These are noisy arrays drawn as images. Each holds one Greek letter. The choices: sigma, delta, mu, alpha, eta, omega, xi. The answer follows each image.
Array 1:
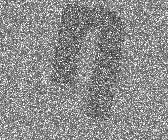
eta
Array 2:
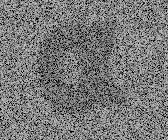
alpha
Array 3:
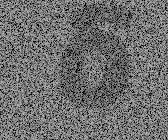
delta
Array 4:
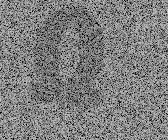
omega
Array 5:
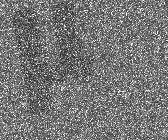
mu
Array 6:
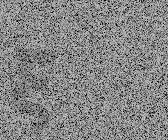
xi
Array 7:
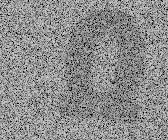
omega
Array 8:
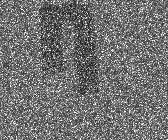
eta
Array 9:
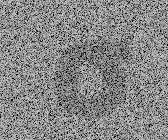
sigma
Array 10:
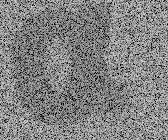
alpha
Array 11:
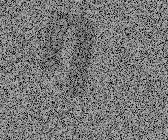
eta
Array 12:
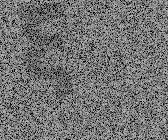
xi
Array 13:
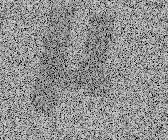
mu
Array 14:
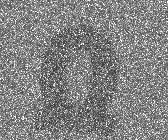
omega
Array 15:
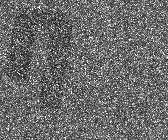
eta
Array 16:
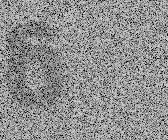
delta
